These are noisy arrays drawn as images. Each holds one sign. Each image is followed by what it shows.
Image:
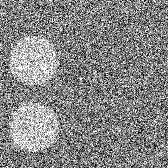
colon
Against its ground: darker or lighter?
lighter
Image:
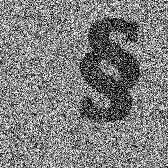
section sign
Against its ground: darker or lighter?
darker
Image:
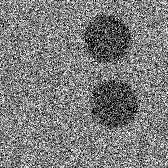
colon
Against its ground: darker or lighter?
darker
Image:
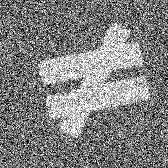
not-equal sign
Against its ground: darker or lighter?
lighter
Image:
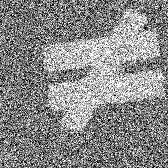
not-equal sign
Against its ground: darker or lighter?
lighter
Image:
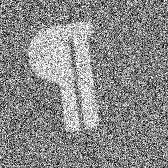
pilcrow
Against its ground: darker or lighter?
lighter
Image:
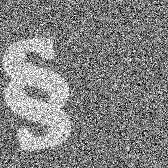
section sign
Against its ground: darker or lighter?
lighter
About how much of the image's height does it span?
two thirds
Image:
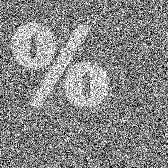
percent sign
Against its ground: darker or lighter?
lighter
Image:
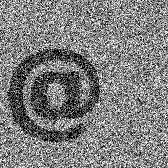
at sign
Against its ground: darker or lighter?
darker
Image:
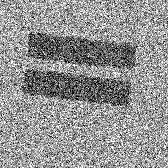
equals sign
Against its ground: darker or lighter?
darker
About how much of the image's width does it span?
two thirds
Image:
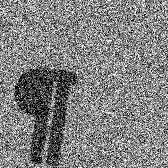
pilcrow
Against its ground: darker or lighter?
darker
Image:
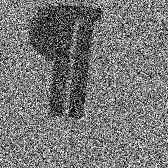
pilcrow
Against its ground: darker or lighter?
darker
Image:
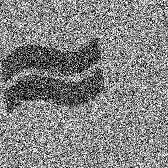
approximately sign
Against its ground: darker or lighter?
darker
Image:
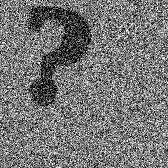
question mark
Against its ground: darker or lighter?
darker
